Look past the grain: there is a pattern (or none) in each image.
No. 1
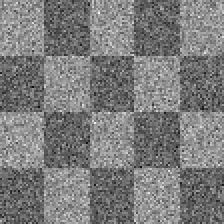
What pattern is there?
a checkerboard
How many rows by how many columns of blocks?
4 by 5
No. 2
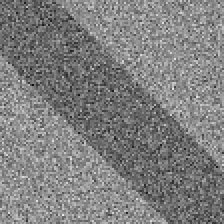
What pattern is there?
a diagonal band
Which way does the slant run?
top left to bottom right
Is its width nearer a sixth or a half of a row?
a half
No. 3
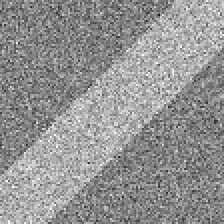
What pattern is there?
a diagonal band
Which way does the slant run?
bottom left to top right
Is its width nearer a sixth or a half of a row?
a half
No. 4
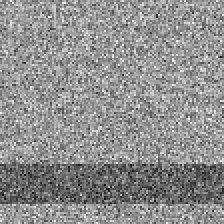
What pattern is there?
one band of rows
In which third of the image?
bottom
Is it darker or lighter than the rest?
darker
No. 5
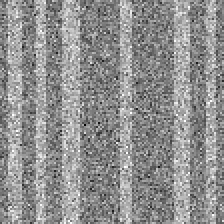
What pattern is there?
bands of columns
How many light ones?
6
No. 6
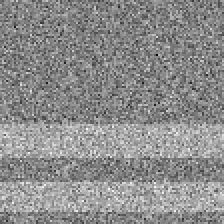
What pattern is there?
bands of rows
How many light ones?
2
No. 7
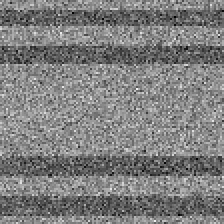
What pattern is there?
bands of rows
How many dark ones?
4
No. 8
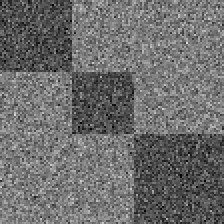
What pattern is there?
blocks along the diagonal
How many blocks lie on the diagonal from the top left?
3
